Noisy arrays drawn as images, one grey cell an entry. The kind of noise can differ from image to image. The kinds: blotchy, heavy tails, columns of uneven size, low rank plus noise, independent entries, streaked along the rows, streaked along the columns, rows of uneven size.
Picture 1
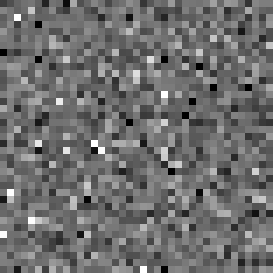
heavy tails
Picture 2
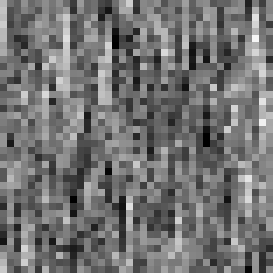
streaked along the columns
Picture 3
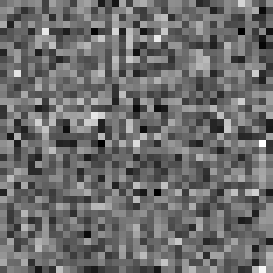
low rank plus noise
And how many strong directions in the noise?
three or four
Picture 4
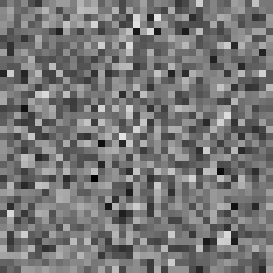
low rank plus noise
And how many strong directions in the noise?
five to eight
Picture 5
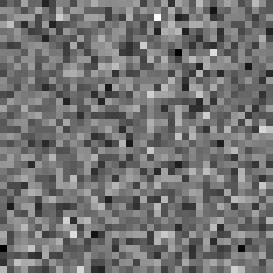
independent entries
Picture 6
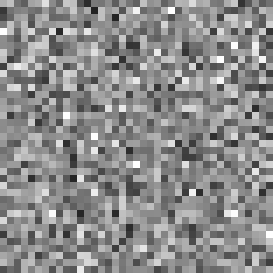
low rank plus noise
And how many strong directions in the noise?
three or four
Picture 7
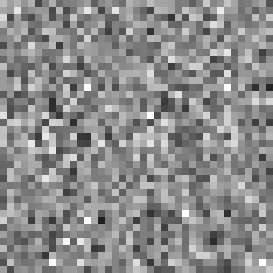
low rank plus noise
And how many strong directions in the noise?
three or four
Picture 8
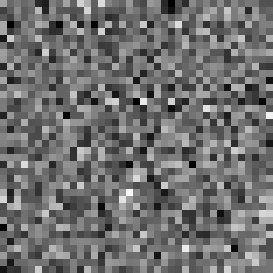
low rank plus noise
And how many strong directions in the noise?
five to eight
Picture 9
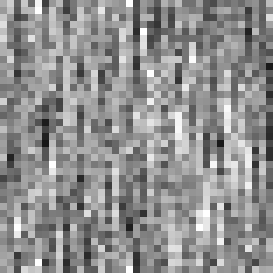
streaked along the columns
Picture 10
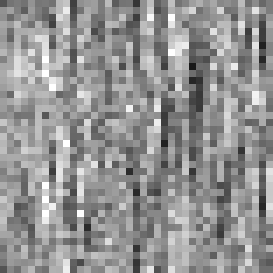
streaked along the columns
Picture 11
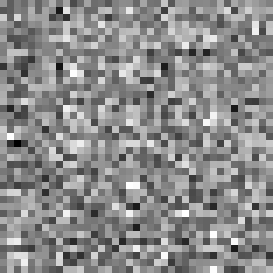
low rank plus noise
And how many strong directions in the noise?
one
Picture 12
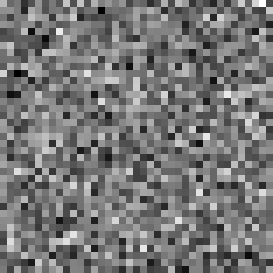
independent entries
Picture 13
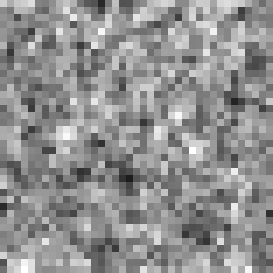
blotchy
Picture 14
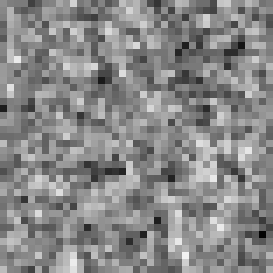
blotchy
